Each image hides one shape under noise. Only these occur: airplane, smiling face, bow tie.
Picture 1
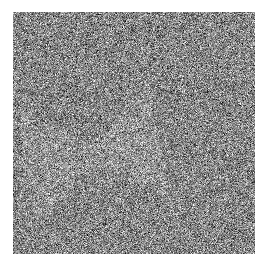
bow tie
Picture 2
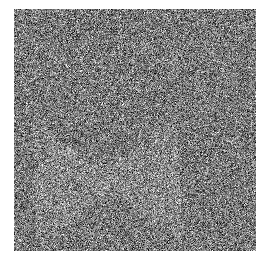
bow tie
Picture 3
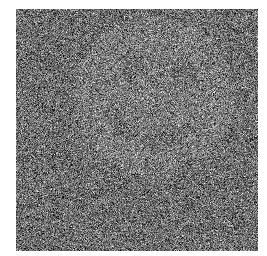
smiling face
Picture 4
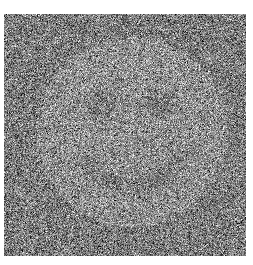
smiling face
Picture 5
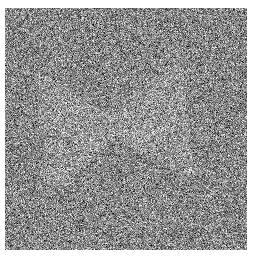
bow tie
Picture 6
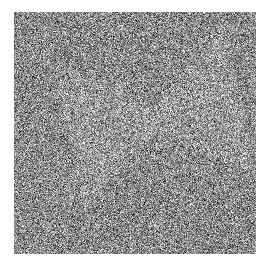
bow tie
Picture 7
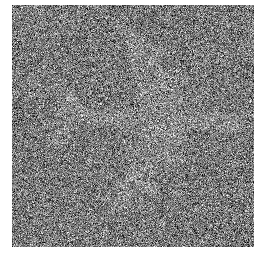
airplane
